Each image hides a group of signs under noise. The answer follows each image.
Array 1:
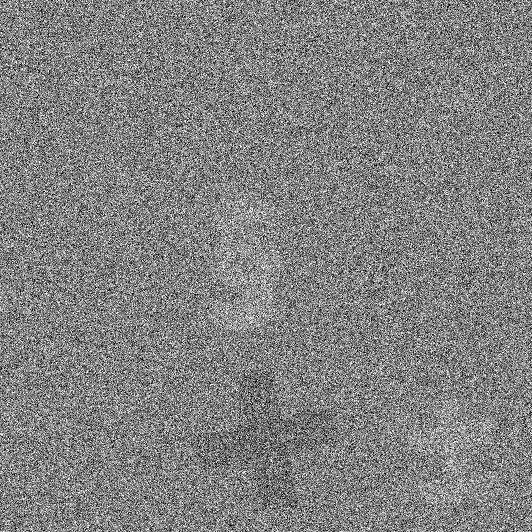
centre: light section sign; bottom middle: dark plus sign; bottom right: light plus-minus sign
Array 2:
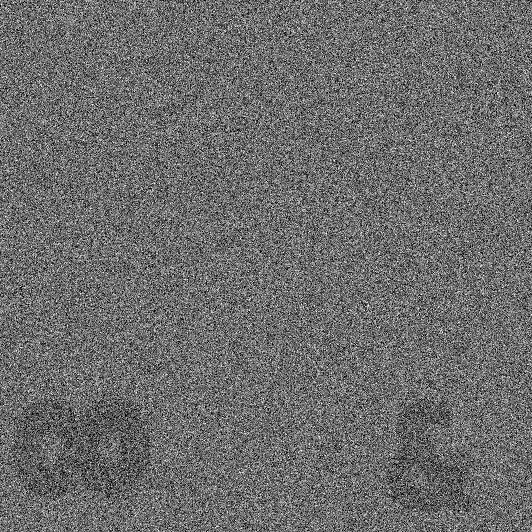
bottom left: dark infinity sign; bottom right: dark ampersand
